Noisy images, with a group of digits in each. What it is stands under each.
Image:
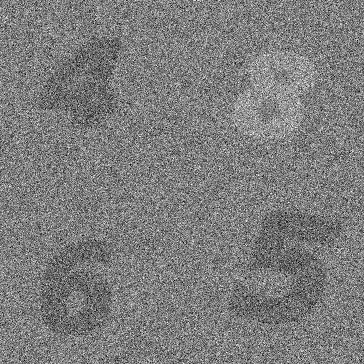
top left: dark 4; top right: light 8; bottom left: dark 6; bottom right: dark 5
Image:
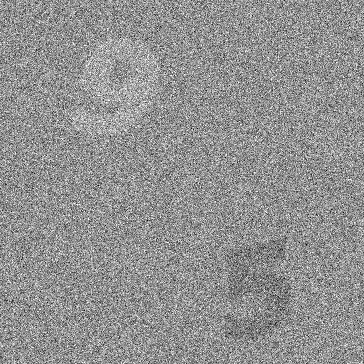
top left: light 9; bottom right: dark 5
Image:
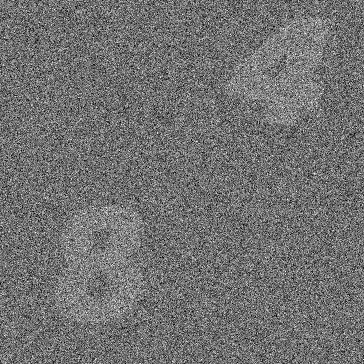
top right: light 4; bottom left: light 8
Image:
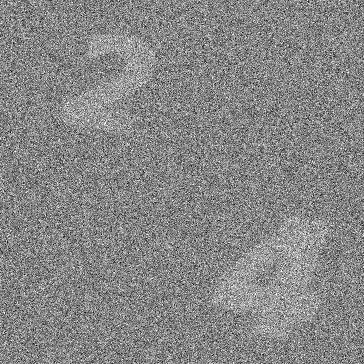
top left: light 2; bottom right: light 4
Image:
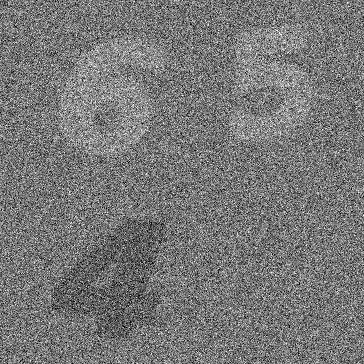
top left: light 6; top right: light 5; bottom left: dark 4
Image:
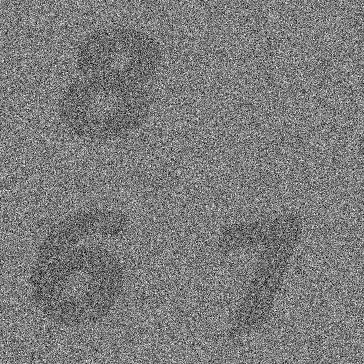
top left: dark 8; bottom left: dark 6; bottom right: dark 7
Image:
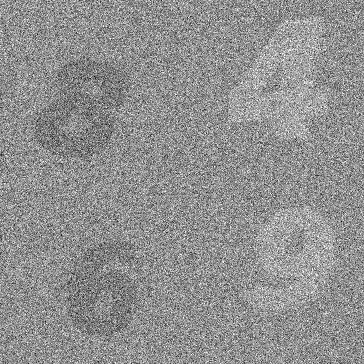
top left: dark 8; top right: light 4; bottom left: dark 6; bottom right: light 9
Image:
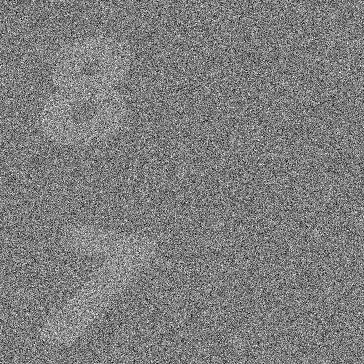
top left: light 8; bottom left: light 7
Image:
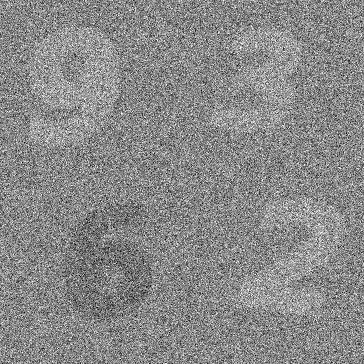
top left: light 9; top right: light 3; bottom left: dark 6; bottom right: light 2
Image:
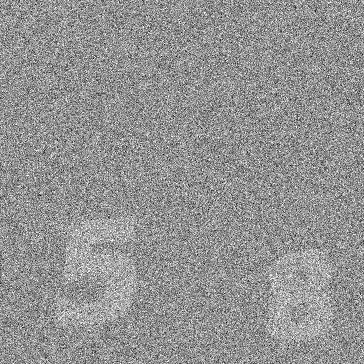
bottom left: light 5; bottom right: light 8
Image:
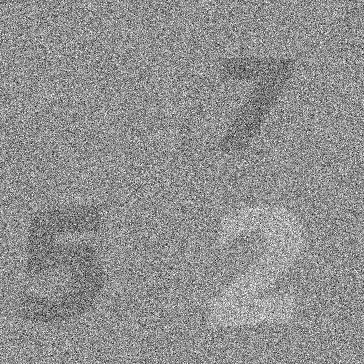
top right: dark 7; bottom left: dark 5; bottom right: light 2
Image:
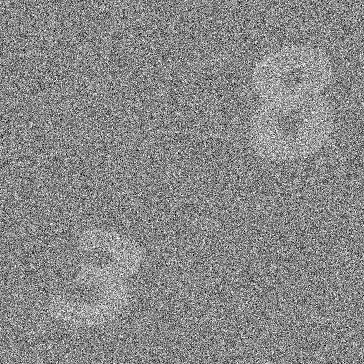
top right: light 8; bottom left: light 3
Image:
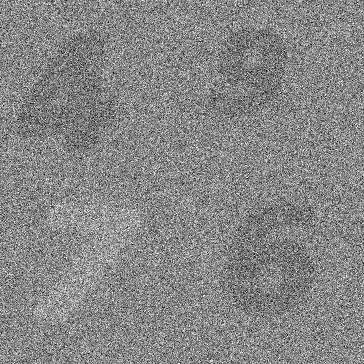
top left: dark 4; top right: dark 9; bottom left: light 7; bottom right: dark 6
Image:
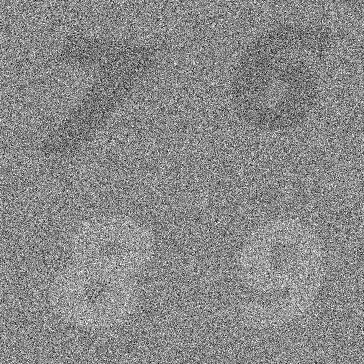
top left: dark 7; top right: dark 6; bottom left: light 8; bottom right: light 9
